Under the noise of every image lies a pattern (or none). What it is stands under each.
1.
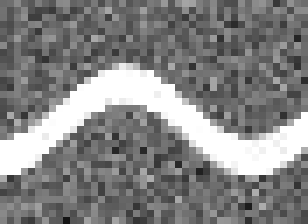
a wavy band
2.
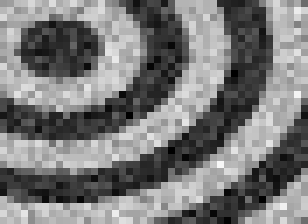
rings round one point
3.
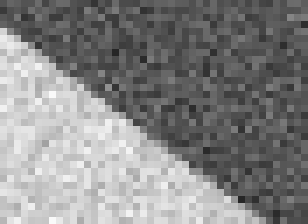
a sharp edge
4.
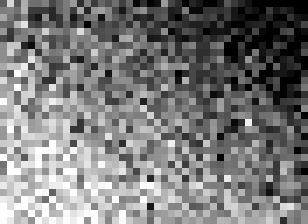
a smooth slope
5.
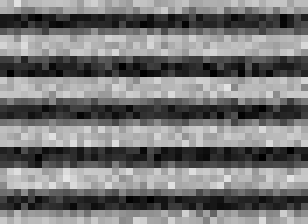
horizontal stripes
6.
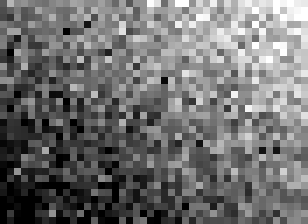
a smooth slope
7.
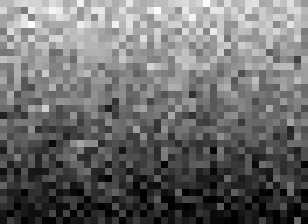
a smooth slope
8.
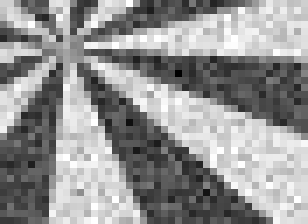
spokes from one point
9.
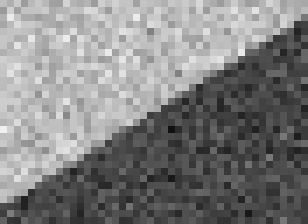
a sharp edge
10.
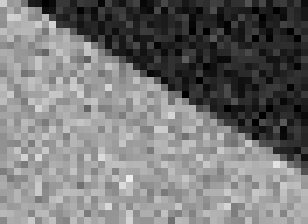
a sharp edge
